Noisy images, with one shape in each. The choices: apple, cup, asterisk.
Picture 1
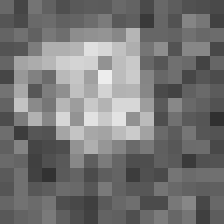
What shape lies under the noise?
cup
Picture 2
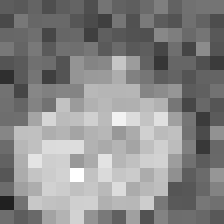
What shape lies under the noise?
apple
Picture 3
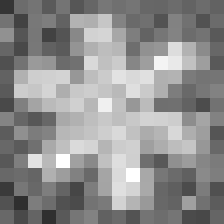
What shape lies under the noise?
asterisk
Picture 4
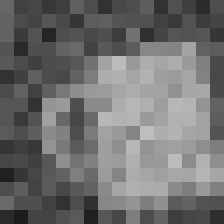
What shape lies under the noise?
cup
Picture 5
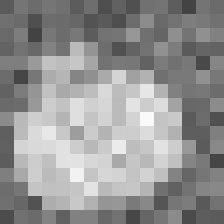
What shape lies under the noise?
apple
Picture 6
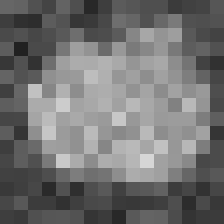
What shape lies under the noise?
apple
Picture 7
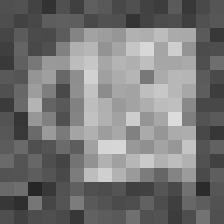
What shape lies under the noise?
cup
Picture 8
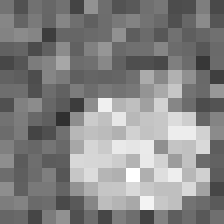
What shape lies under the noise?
apple
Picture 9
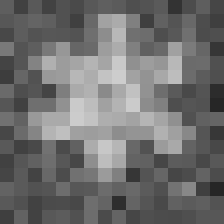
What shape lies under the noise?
asterisk
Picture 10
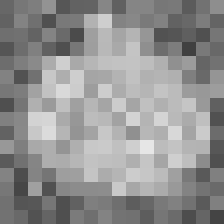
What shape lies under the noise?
apple
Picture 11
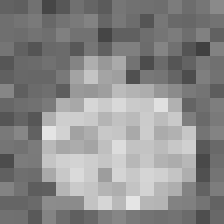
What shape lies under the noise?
apple
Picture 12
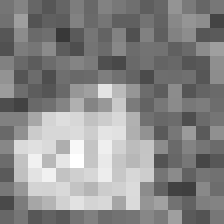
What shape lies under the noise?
apple
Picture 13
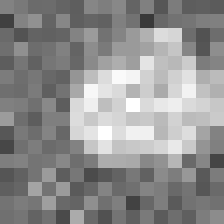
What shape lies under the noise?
apple
